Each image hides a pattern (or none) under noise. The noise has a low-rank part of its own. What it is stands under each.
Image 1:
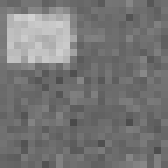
one block
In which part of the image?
top left
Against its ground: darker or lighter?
lighter
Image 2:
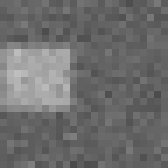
one block
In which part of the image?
middle left
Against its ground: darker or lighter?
lighter
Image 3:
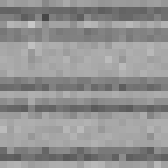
bands of rows
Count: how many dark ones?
5
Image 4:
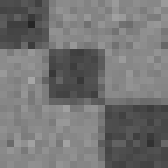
blocks along the diagonal
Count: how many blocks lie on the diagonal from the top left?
3
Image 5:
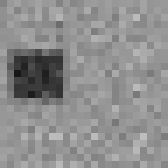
one block
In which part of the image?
middle left
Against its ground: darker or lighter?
darker
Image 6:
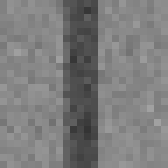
one band of columns
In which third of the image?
middle
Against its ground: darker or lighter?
darker
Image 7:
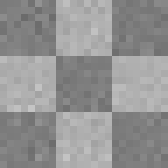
a checkerboard
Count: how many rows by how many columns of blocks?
3 by 3
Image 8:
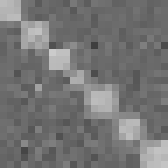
blocks along the diagonal
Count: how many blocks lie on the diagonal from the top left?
7
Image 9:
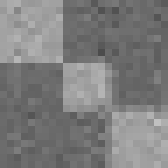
blocks along the diagonal
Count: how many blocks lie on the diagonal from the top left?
3
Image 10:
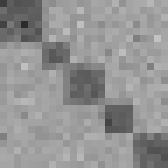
blocks along the diagonal
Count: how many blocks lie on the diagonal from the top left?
5
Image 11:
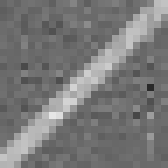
a diagonal band
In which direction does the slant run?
bottom left to top right
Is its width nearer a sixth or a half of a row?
a sixth
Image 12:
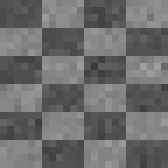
a checkerboard
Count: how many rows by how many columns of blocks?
6 by 4
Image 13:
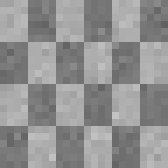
a checkerboard
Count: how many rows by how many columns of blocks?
4 by 6
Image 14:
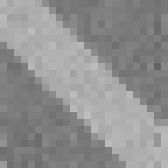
a diagonal band
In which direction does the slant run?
top left to bottom right
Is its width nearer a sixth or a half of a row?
a half
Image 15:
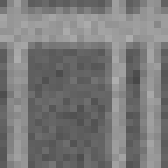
bands of rows crossing bands of columns
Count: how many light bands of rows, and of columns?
1 and 3
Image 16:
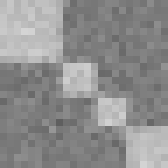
blocks along the diagonal
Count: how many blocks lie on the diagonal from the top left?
4
